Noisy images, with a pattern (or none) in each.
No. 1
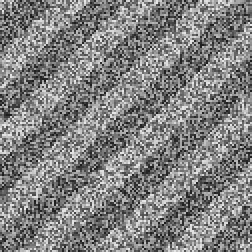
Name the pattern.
diagonal stripes
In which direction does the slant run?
bottom left to top right
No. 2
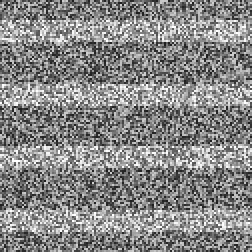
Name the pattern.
horizontal stripes
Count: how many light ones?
4
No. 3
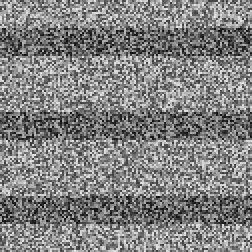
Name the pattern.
horizontal stripes
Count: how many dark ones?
3
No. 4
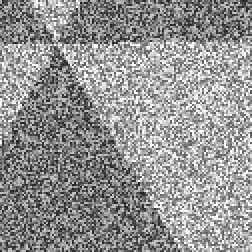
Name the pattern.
spokes from one point
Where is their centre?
top left
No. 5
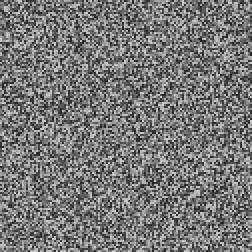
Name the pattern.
only noise
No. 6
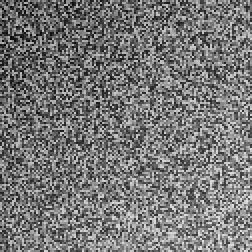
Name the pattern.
a smooth slope
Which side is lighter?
bottom right
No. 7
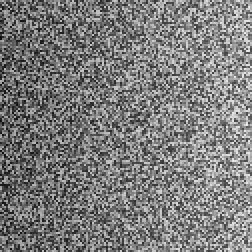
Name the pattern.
a smooth slope
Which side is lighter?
right
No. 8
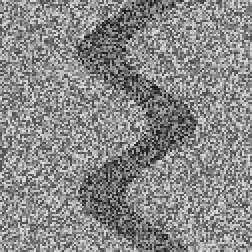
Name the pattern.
a wavy band
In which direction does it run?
top to bottom
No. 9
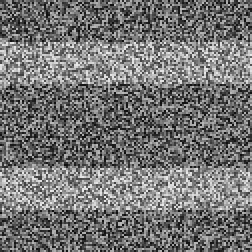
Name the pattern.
horizontal stripes
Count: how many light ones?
2
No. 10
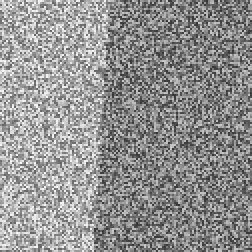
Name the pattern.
a sharp edge
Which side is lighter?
left
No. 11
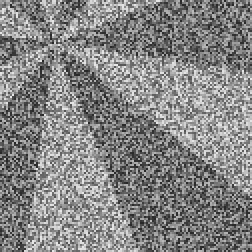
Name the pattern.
spokes from one point
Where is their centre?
top left
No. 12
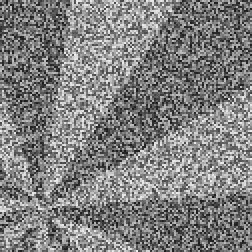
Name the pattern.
spokes from one point
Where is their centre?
bottom left
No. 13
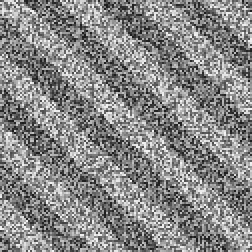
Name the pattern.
diagonal stripes
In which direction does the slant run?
top left to bottom right
